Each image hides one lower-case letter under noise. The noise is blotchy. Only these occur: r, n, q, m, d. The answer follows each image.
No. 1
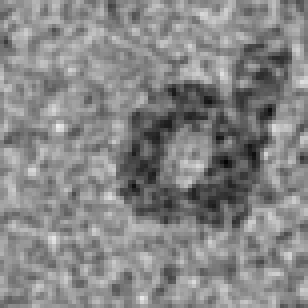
d
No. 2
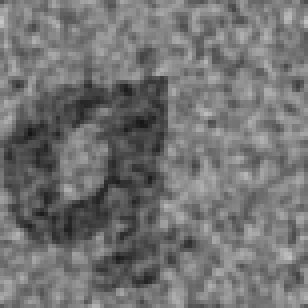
q
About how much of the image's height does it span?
two thirds
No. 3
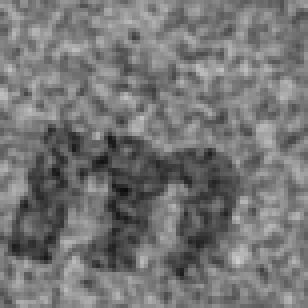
m
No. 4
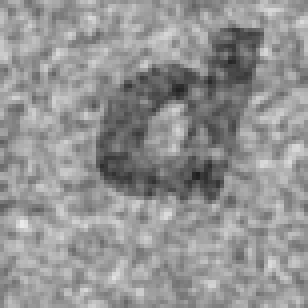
d
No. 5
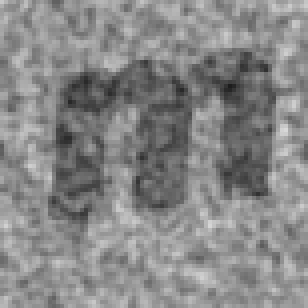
m
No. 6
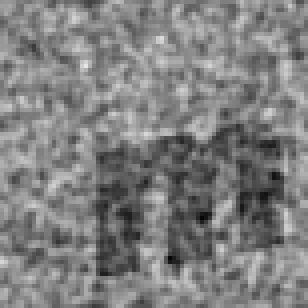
m
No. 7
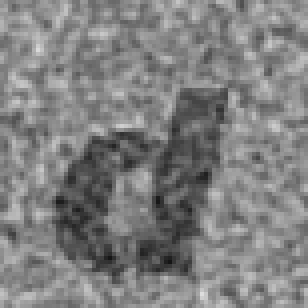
d
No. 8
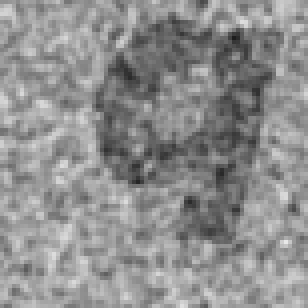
q
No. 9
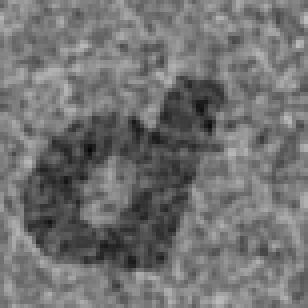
d
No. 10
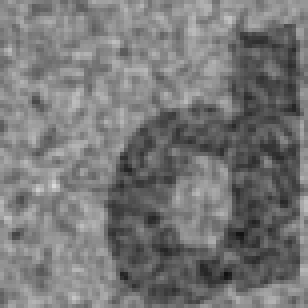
d
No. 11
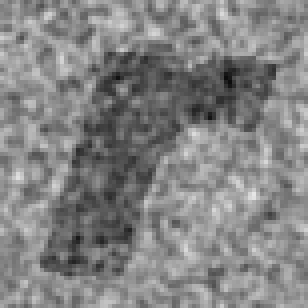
r
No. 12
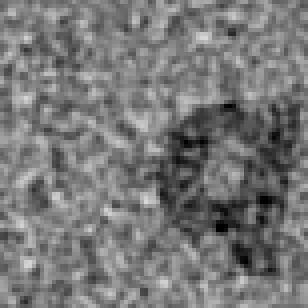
q
